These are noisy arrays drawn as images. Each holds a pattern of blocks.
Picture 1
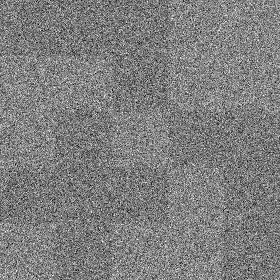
mirrored about the diagonal from the bottom left
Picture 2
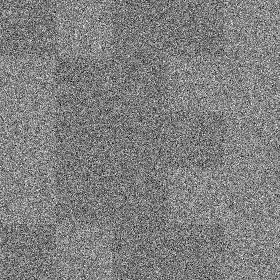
top and bottom mirror each other
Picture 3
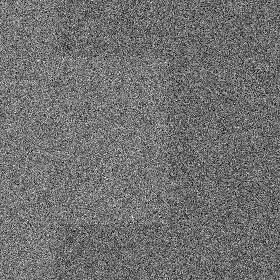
top and bottom mirror each other
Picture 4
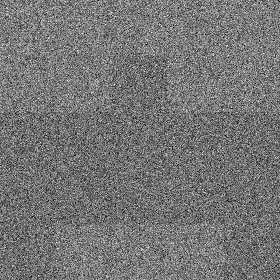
left and right mirror each other
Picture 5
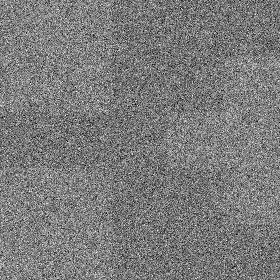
top and bottom mirror each other
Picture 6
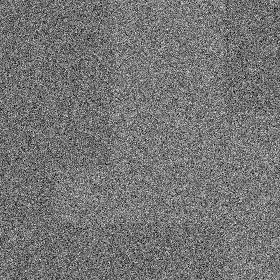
no symmetry
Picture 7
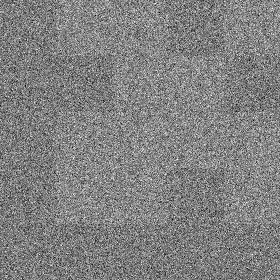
mirrored about the diagonal from the bottom left
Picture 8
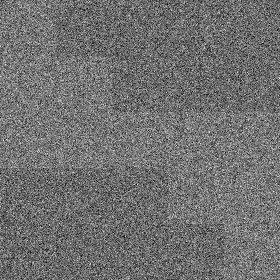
the same after a half turn
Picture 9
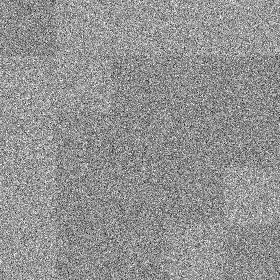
mirrored about the diagonal from the top left
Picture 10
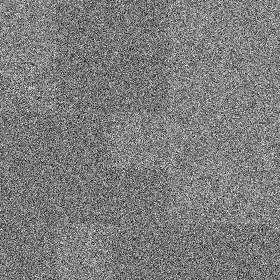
no symmetry
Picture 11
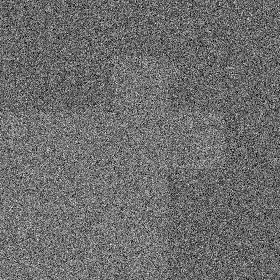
mirrored about the diagonal from the bottom left
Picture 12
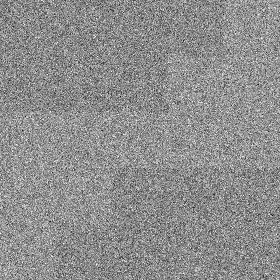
the same after a half turn
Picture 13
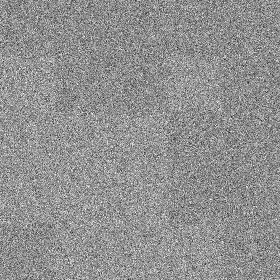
mirrored about the diagonal from the bottom left
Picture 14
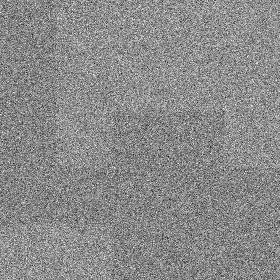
no symmetry
